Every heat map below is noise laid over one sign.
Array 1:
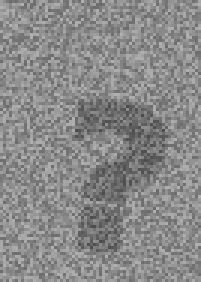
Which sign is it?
question mark
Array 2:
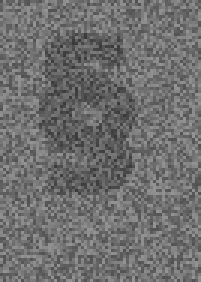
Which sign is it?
section sign
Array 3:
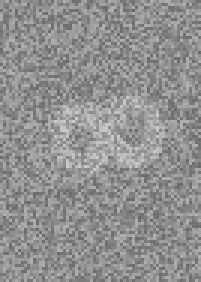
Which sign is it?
infinity sign
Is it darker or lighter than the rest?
lighter
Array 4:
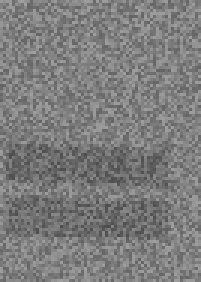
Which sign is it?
equals sign
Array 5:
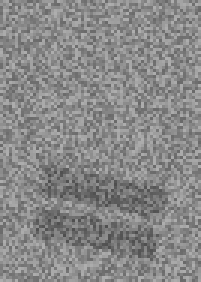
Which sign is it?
equals sign
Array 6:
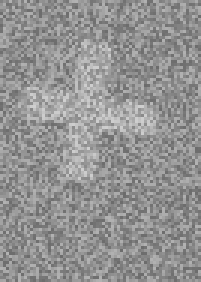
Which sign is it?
plus sign
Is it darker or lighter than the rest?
lighter
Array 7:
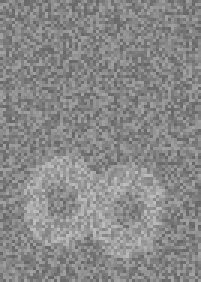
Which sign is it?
infinity sign
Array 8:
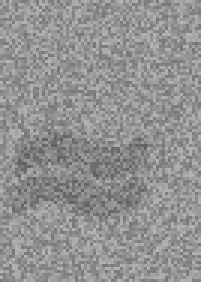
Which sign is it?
approximately sign
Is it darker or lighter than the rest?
darker
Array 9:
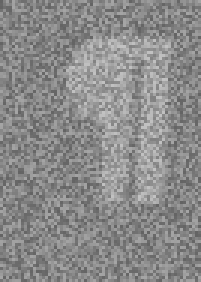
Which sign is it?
pilcrow
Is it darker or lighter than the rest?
lighter
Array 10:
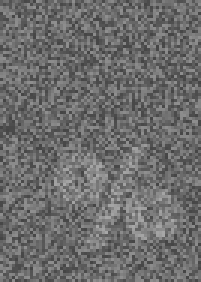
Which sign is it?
percent sign
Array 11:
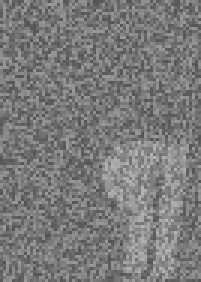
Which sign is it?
pilcrow
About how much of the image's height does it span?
half
